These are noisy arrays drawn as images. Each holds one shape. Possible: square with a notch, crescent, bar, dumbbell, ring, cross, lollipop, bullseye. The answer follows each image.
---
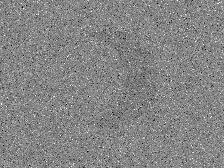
dark crescent
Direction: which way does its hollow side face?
left
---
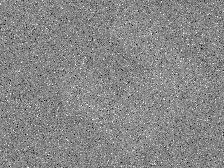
light square with a notch
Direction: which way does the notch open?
up and left
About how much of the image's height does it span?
nearly all
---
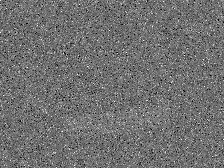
light bar
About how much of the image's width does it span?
half
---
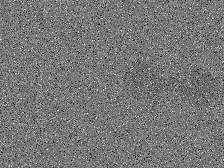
dark dumbbell, middle right
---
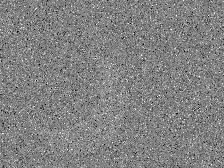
light crescent
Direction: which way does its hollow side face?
up and left
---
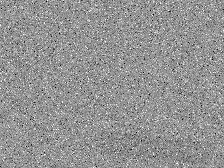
dark bar
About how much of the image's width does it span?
half
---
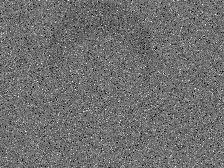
dark crescent
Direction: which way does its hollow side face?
down
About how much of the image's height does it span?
half
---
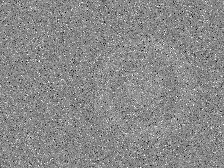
light bullseye
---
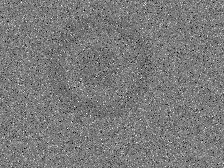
dark bullseye
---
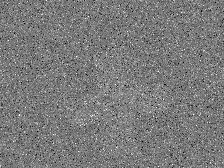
light cross
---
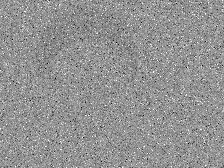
dark crescent
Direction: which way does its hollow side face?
down
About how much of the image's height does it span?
half
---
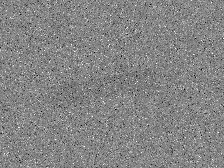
dark bar
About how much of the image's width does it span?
half
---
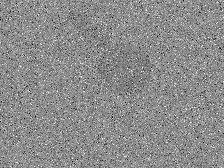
dark lollipop
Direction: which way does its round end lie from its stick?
down and right
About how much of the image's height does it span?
half
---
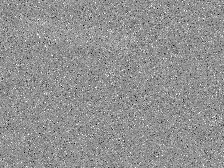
light bar
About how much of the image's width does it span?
half
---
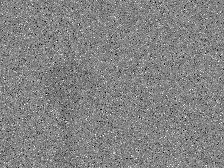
dark lollipop
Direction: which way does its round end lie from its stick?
up
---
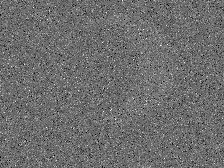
light crescent
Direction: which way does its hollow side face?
left
